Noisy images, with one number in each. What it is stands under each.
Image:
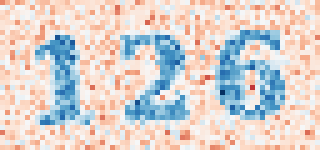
126
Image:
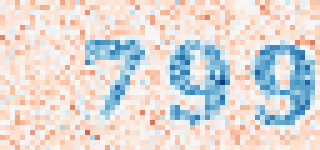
799
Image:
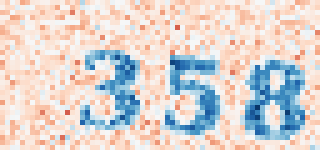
358
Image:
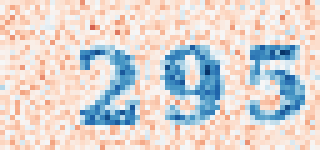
295
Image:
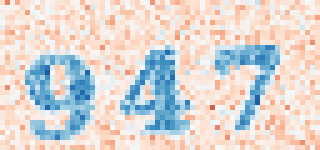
947
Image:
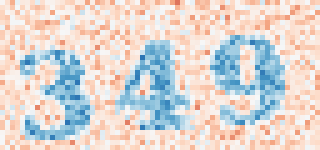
349
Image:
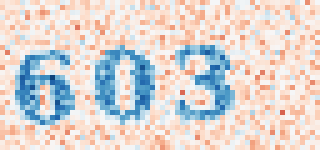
603
